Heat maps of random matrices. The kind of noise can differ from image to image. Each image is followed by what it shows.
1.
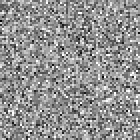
independent entries
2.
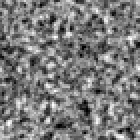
blotchy
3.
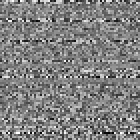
rows of uneven size
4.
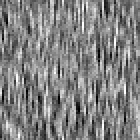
streaked along the columns
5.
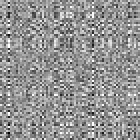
low rank plus noise
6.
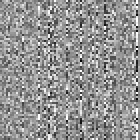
columns of uneven size
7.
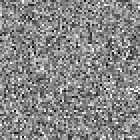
independent entries
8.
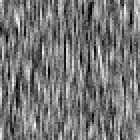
streaked along the columns
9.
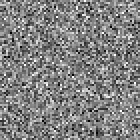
independent entries
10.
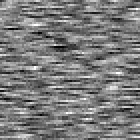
streaked along the rows
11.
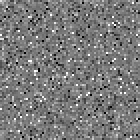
heavy tails
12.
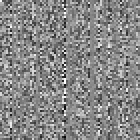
columns of uneven size
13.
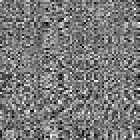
low rank plus noise
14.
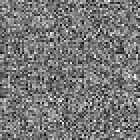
low rank plus noise
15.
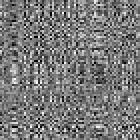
low rank plus noise
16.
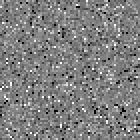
heavy tails
